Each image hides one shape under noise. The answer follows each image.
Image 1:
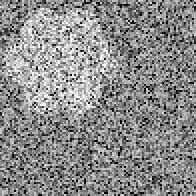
flower
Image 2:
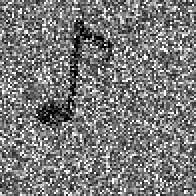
musical note
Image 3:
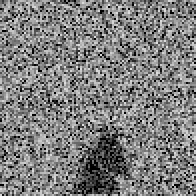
chess knight
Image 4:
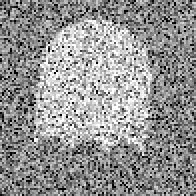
ghost
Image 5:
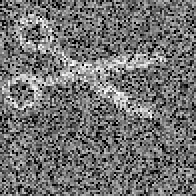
pair of scissors
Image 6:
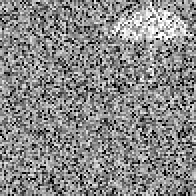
umbrella
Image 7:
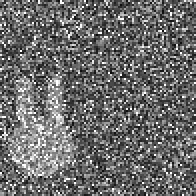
rabbit's head
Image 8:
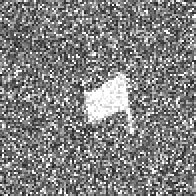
flag
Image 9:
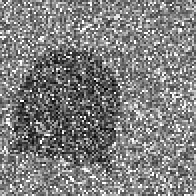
ghost
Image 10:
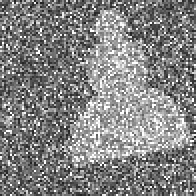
chess pawn
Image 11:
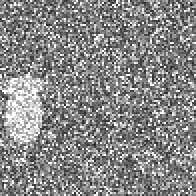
footprint
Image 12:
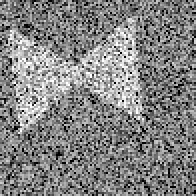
bow tie
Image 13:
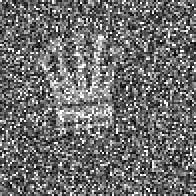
chess queen
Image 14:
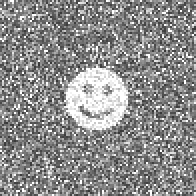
smiling face
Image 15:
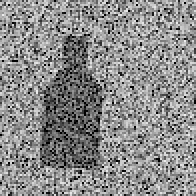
bottle
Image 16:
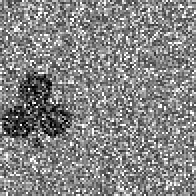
club
